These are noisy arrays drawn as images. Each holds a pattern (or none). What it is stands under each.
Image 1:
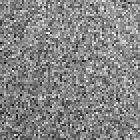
a smooth slope
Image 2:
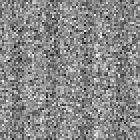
vertical stripes
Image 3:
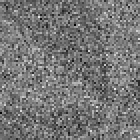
spokes from one point
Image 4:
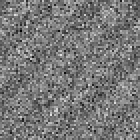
diagonal stripes
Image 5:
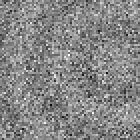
rings round one point
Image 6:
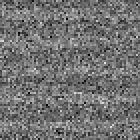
horizontal stripes
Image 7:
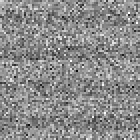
horizontal stripes
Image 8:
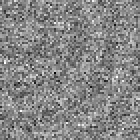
rings round one point
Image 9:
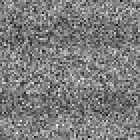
horizontal stripes
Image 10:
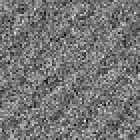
diagonal stripes
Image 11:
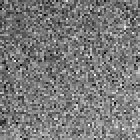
a smooth slope
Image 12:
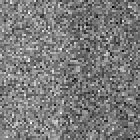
a sharp edge
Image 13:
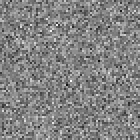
only noise
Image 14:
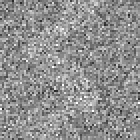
a wavy band
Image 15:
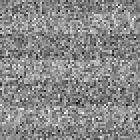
horizontal stripes
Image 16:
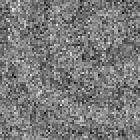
rings round one point
